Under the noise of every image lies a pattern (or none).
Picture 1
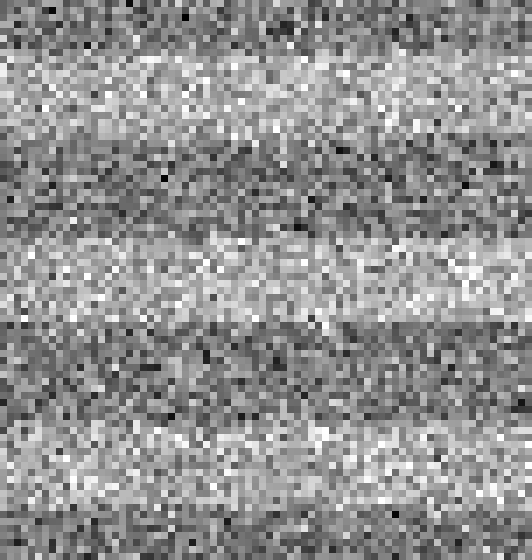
horizontal stripes
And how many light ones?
3
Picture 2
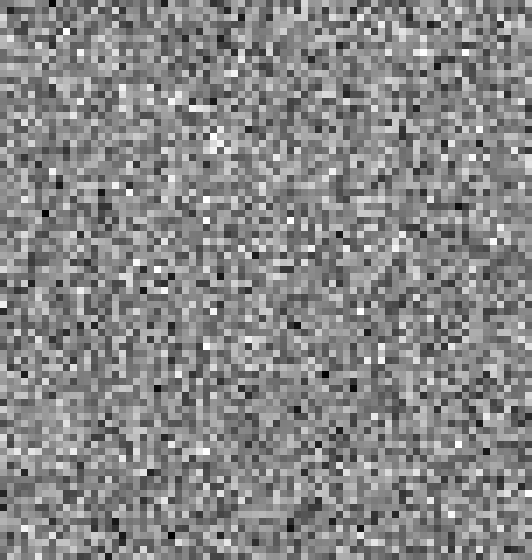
only noise
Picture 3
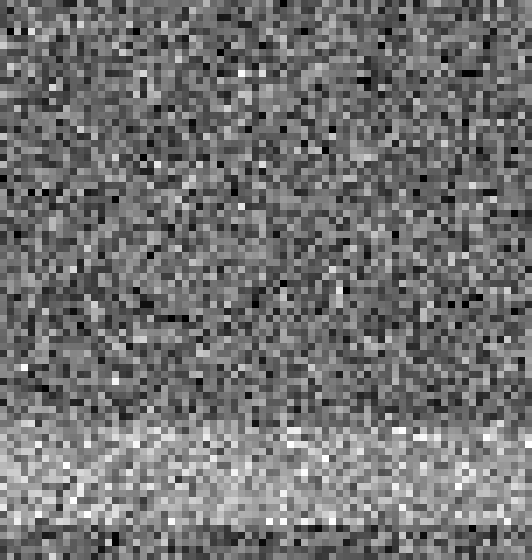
one horizontal stripe
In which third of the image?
bottom
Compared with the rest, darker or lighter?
lighter
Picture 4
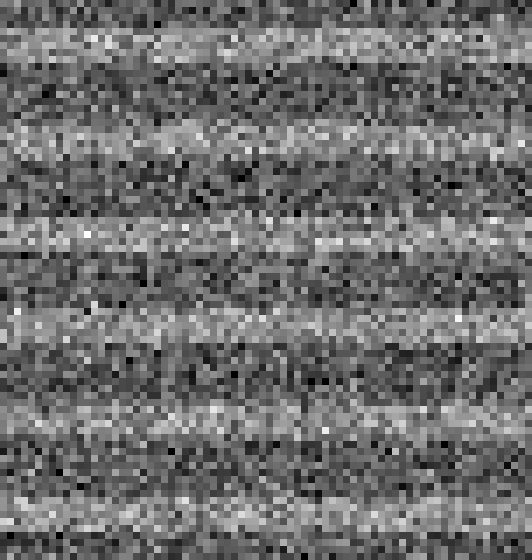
horizontal stripes
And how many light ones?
6
